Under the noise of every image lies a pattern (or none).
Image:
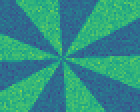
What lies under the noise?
spokes from one point
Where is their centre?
centre
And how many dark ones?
6
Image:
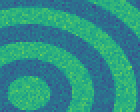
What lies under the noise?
rings round one point
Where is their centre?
bottom left
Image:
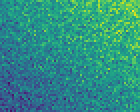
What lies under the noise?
a smooth slope
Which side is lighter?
top right
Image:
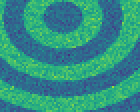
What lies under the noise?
rings round one point
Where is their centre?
top middle
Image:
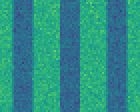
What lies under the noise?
vertical stripes
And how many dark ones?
3
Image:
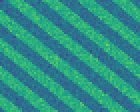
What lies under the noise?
diagonal stripes
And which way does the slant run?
top left to bottom right
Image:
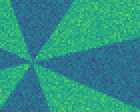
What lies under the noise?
spokes from one point
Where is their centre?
middle left
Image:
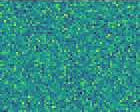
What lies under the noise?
only noise
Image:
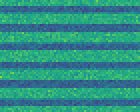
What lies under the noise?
horizontal stripes
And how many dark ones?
6
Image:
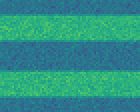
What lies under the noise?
horizontal stripes
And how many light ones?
2
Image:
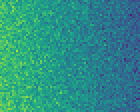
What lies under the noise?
a smooth slope
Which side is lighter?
left
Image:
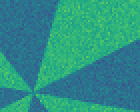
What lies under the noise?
spokes from one point
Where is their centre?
bottom left
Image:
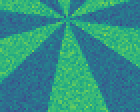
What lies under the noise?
spokes from one point
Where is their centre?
top middle
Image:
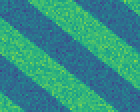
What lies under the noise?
diagonal stripes
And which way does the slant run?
top left to bottom right
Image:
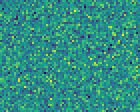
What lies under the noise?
only noise
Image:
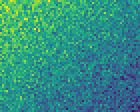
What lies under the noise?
a smooth slope
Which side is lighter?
top left
